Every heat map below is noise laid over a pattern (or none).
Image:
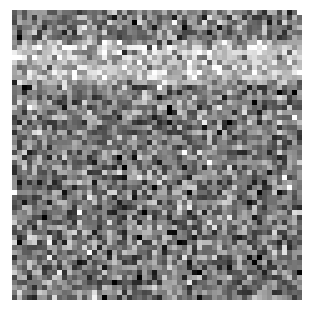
one horizontal stripe
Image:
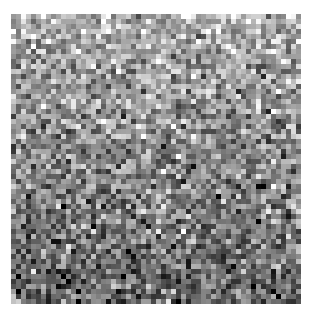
a smooth slope
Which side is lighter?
top
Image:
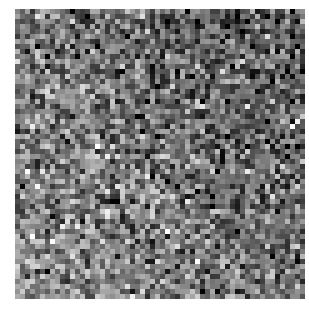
a smooth slope
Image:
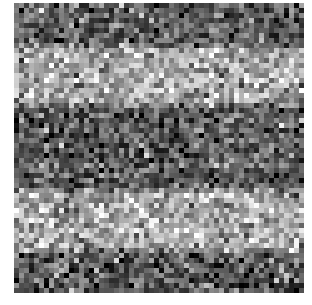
horizontal stripes
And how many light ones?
2
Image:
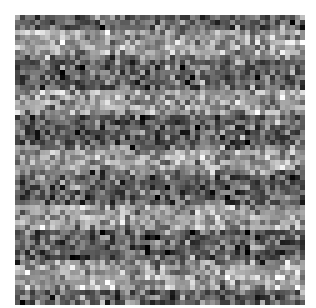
horizontal stripes
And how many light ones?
5
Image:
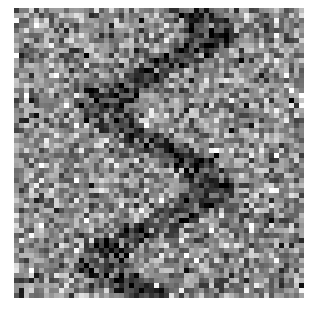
a wavy band
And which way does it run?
top to bottom
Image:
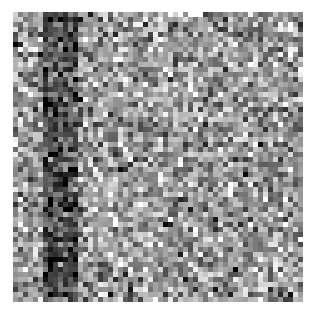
one vertical stripe
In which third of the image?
left
